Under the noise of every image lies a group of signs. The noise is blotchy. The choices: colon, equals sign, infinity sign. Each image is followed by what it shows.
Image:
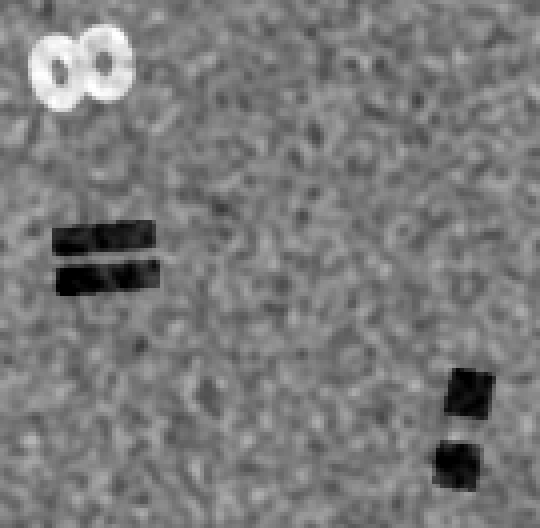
top left: light infinity sign; middle left: dark equals sign; bottom right: dark colon
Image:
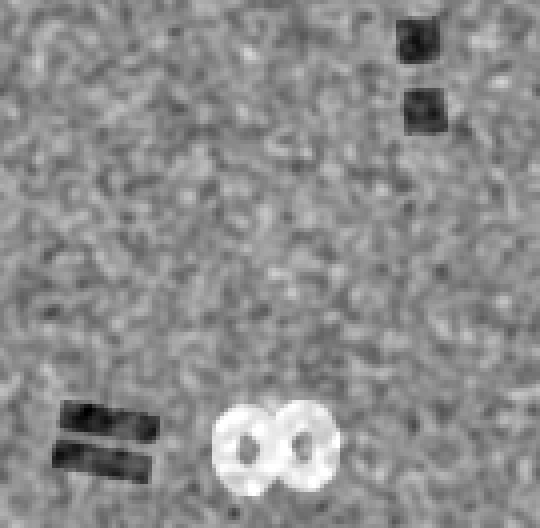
top right: dark colon; bottom left: dark equals sign; bottom middle: light infinity sign
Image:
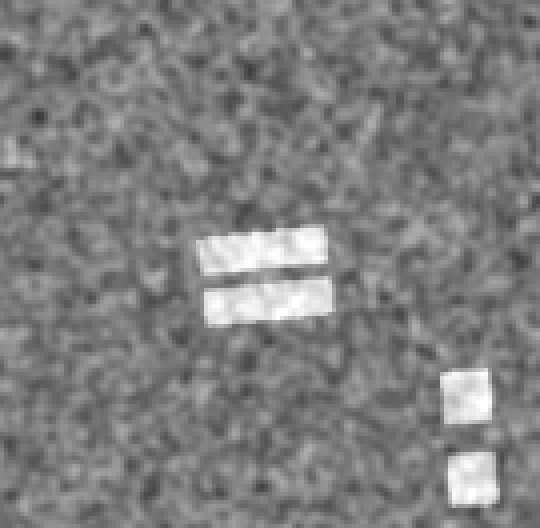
centre: light equals sign; bottom right: light colon
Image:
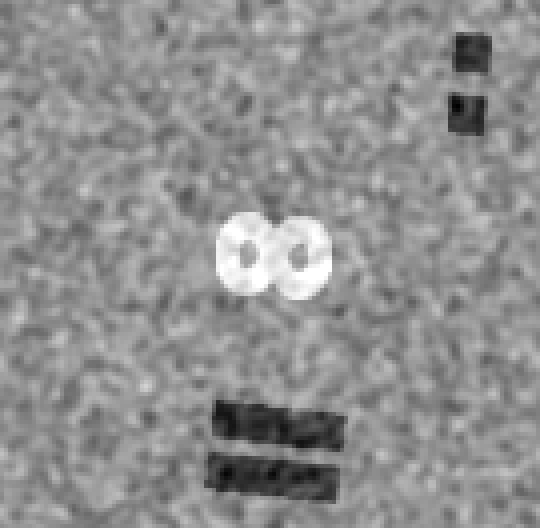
top right: dark colon; centre: light infinity sign; bottom middle: dark equals sign
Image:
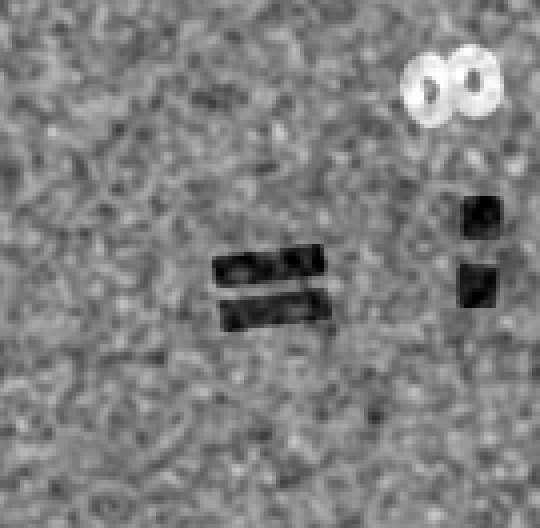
top right: light infinity sign; centre: dark equals sign; middle right: dark colon
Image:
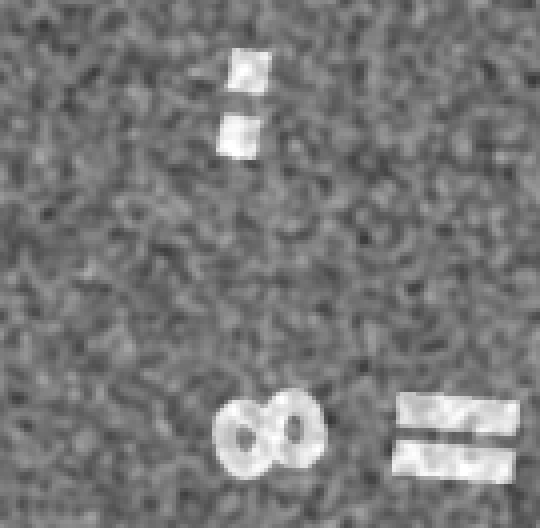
top middle: light colon; bottom middle: light infinity sign; bottom right: light equals sign
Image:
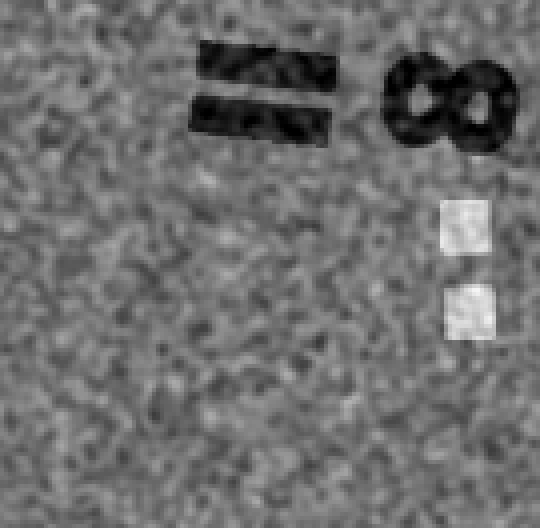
top middle: dark equals sign; top right: dark infinity sign; middle right: light colon
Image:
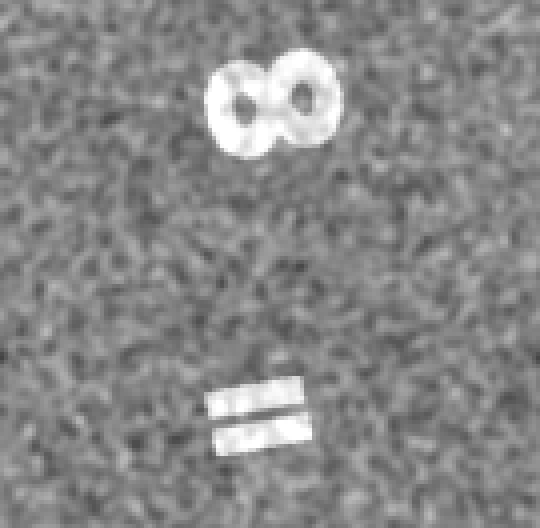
top middle: light infinity sign; bottom middle: light equals sign
